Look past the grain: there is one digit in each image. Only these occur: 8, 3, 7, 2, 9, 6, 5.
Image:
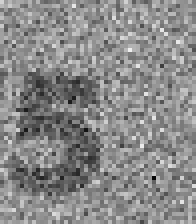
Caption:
dark 5
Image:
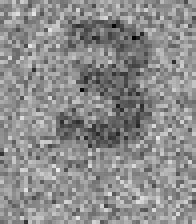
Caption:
dark 3
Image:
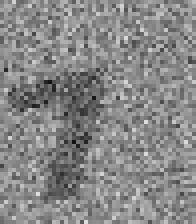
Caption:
dark 7
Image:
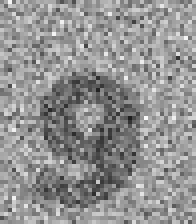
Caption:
dark 9
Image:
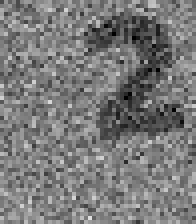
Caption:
dark 2
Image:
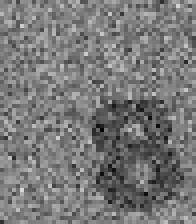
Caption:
dark 8
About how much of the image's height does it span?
half
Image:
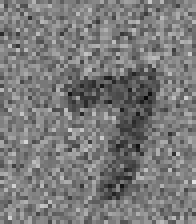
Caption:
dark 7
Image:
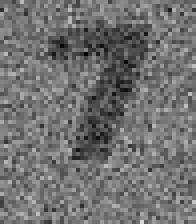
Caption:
dark 7
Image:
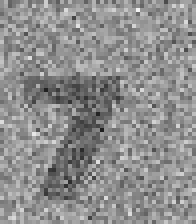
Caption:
dark 7
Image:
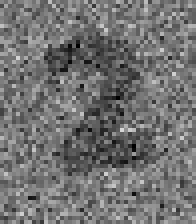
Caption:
dark 2
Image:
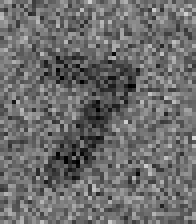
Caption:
dark 7
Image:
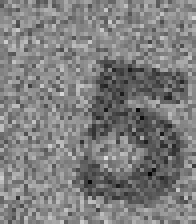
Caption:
dark 5
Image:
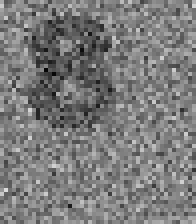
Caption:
dark 8
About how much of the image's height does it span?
half
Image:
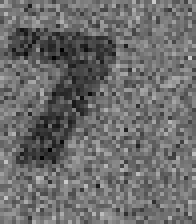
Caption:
dark 7
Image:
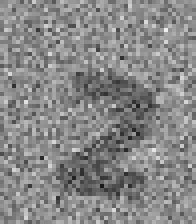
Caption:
dark 2
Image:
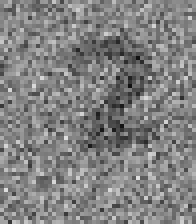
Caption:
dark 2
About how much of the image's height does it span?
half
